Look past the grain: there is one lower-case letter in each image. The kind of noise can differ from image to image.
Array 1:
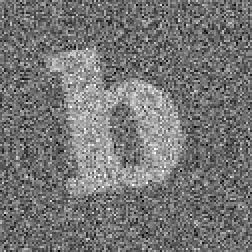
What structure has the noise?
low rank plus noise
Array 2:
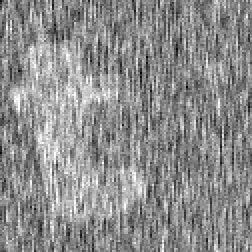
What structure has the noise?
streaked along the columns
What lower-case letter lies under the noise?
t
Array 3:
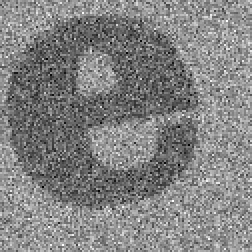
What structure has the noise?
independent entries
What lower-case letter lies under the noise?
e
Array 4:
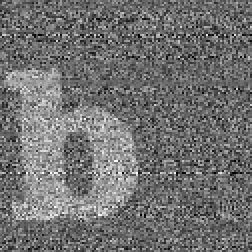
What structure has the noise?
rows of uneven size
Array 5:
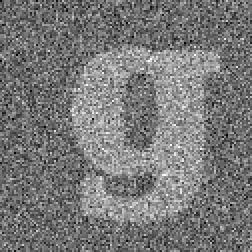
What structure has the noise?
independent entries
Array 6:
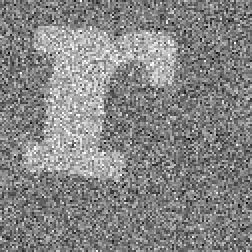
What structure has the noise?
independent entries
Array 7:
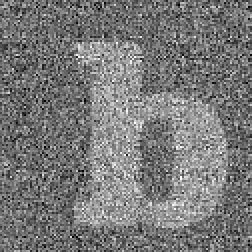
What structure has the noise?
low rank plus noise
